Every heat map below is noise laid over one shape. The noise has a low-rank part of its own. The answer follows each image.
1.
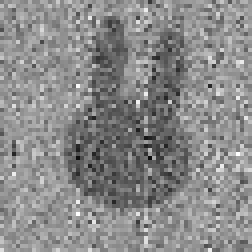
rabbit's head
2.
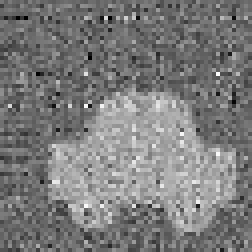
car
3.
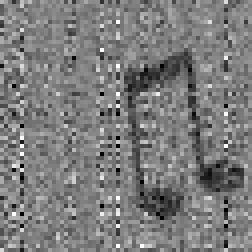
pair of musical notes
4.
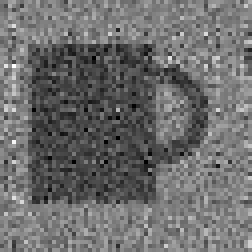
cup
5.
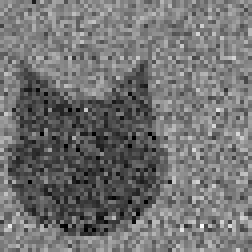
cat's head
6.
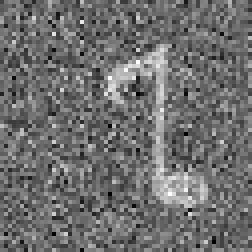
musical note
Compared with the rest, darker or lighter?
lighter
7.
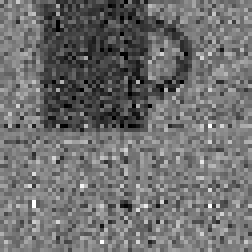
cup
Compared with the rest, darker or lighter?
darker
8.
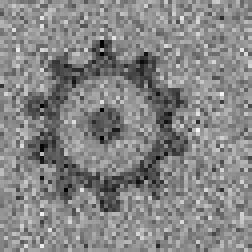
gear
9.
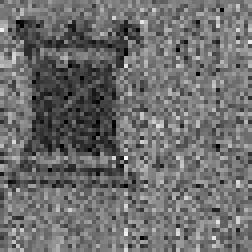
chess rook
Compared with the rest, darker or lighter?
darker
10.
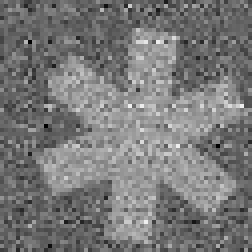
asterisk
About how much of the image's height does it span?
nearly all
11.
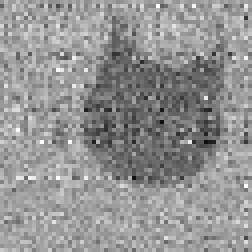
cat's head
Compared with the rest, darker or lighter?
darker
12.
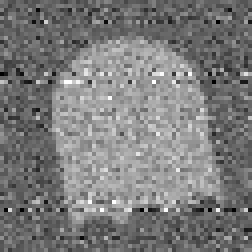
ghost
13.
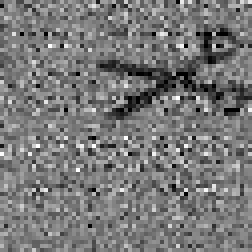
pair of scissors
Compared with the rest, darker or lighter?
darker
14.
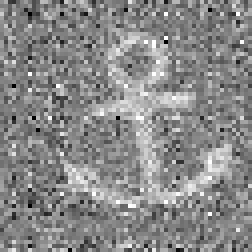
anchor
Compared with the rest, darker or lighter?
lighter
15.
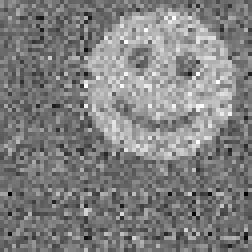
smiling face
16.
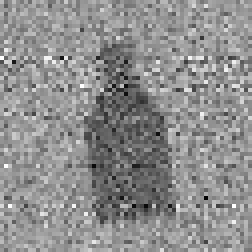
bottle
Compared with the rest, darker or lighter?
darker
